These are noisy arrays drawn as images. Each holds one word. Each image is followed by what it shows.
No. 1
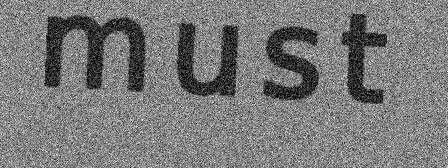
must
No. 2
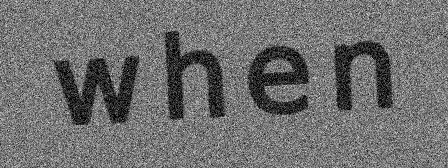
when
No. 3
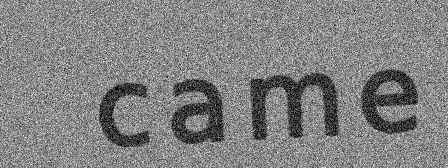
came
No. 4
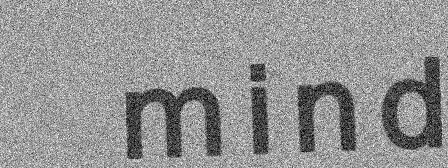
mind
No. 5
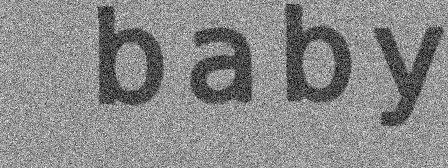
baby
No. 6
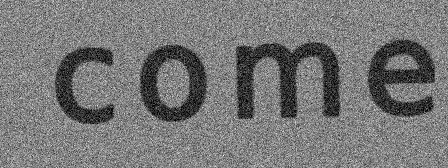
come
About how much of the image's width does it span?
nearly all
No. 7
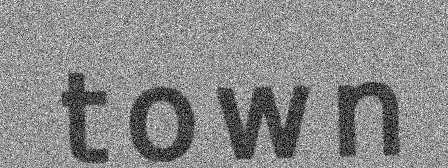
town
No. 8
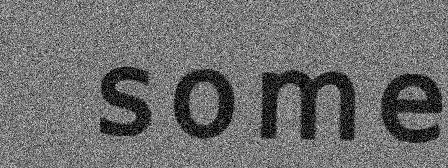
some
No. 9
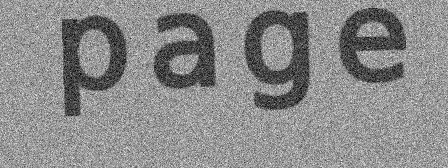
page
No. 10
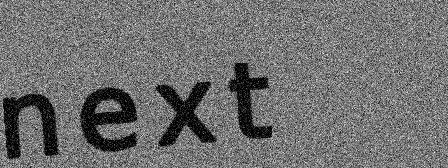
next
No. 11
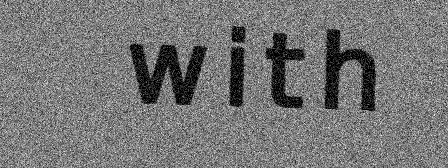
with
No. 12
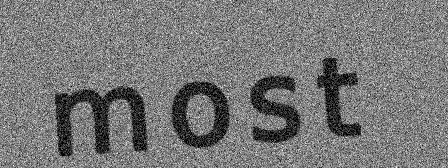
most
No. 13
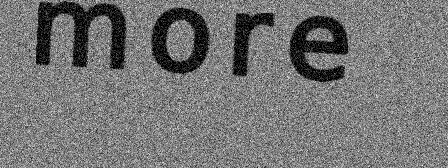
more
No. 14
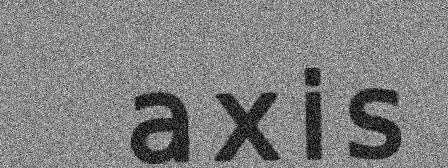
axis
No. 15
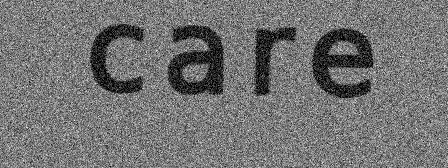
care
